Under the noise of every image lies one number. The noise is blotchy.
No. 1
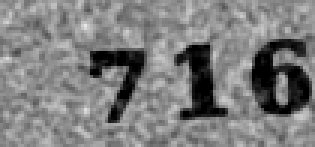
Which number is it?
716
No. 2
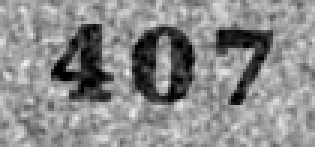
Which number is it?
407
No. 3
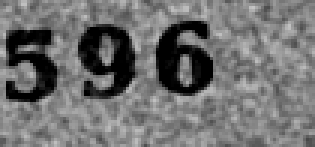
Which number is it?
596
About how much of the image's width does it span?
two thirds
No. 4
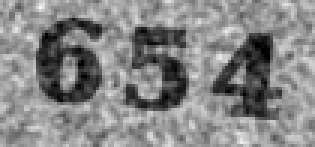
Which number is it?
654
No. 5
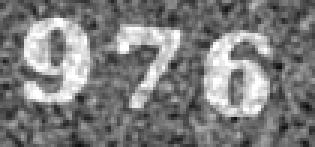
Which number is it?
976
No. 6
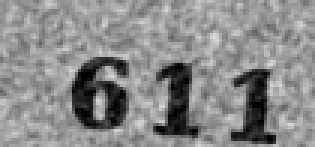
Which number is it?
611
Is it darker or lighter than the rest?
darker
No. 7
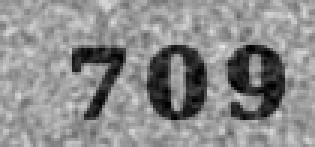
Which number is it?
709
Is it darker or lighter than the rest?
darker
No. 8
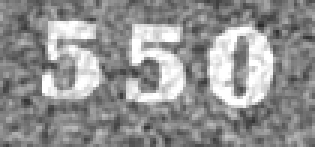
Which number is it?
550
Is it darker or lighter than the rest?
lighter
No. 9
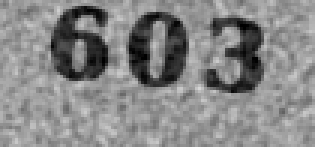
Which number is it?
603
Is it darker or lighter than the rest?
darker
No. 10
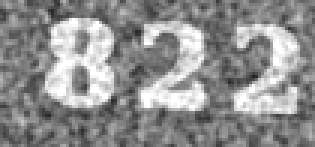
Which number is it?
822
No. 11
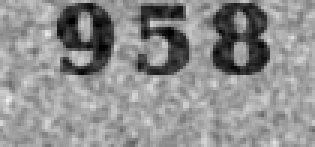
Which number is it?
958
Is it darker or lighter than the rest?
darker
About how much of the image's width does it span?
two thirds
